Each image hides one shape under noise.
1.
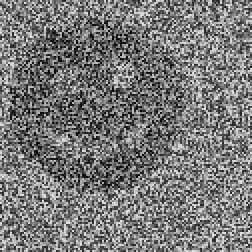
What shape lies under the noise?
smiling face
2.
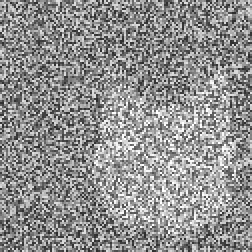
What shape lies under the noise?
cat's head
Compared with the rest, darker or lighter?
lighter
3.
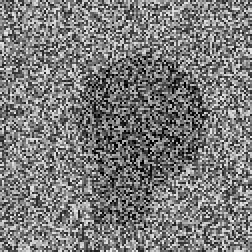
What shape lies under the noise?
light bulb
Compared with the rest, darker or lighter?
darker
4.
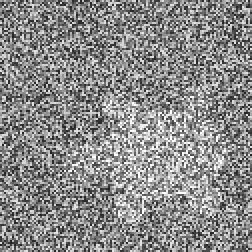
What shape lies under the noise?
turtle
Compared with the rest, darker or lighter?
lighter
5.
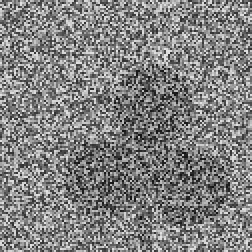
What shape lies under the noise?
club
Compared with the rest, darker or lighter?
darker
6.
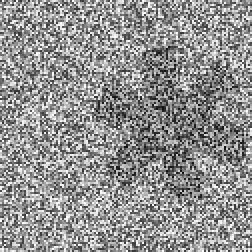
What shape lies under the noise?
asterisk
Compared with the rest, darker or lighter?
darker
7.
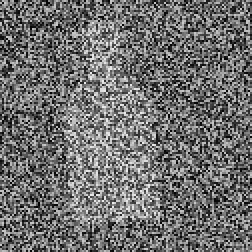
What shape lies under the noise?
bottle
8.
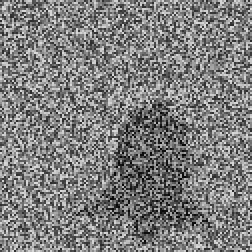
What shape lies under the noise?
bell
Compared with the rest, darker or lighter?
darker
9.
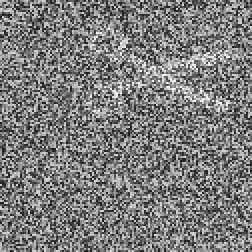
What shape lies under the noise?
pair of scissors
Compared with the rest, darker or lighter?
lighter
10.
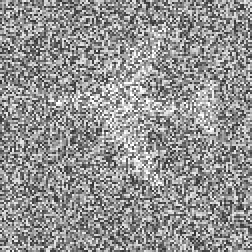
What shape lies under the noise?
airplane
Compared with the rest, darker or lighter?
lighter
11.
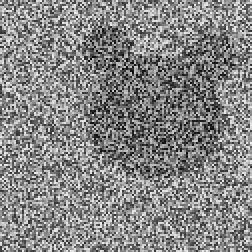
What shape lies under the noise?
bear's head
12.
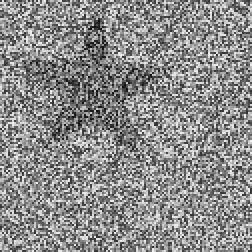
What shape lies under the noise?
star
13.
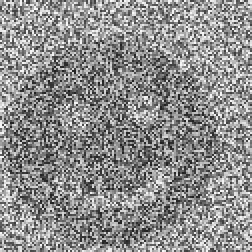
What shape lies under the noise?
smiling face
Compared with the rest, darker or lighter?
darker
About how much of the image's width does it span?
nearly all
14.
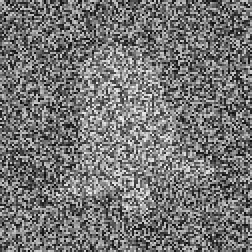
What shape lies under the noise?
bell
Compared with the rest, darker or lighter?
lighter
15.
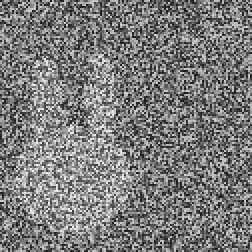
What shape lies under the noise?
rabbit's head
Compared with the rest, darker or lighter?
lighter
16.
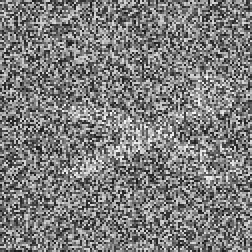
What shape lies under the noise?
pair of scissors
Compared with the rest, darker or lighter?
lighter
